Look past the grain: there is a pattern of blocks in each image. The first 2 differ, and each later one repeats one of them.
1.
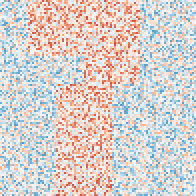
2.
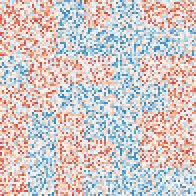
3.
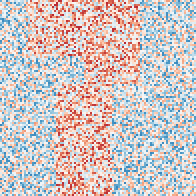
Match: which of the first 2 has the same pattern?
1
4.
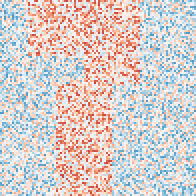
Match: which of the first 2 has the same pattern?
1
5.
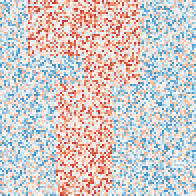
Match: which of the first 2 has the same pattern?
1
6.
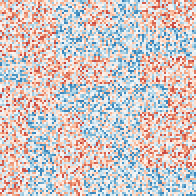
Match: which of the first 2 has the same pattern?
2
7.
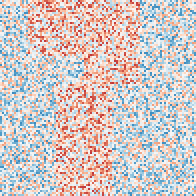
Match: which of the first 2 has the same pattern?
1
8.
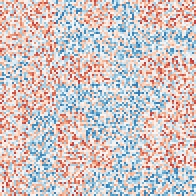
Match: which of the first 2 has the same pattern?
2
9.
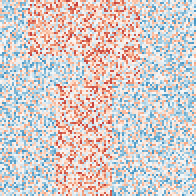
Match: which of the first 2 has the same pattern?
1
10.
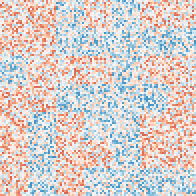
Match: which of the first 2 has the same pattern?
2
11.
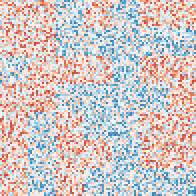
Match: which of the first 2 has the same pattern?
2
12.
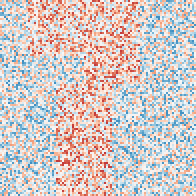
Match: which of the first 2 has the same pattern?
1
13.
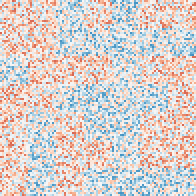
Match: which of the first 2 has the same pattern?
2
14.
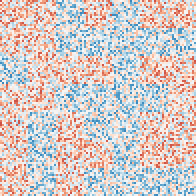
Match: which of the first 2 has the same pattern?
2
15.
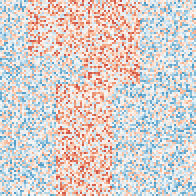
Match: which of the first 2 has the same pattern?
1
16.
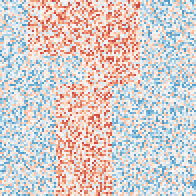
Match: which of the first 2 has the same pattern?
1
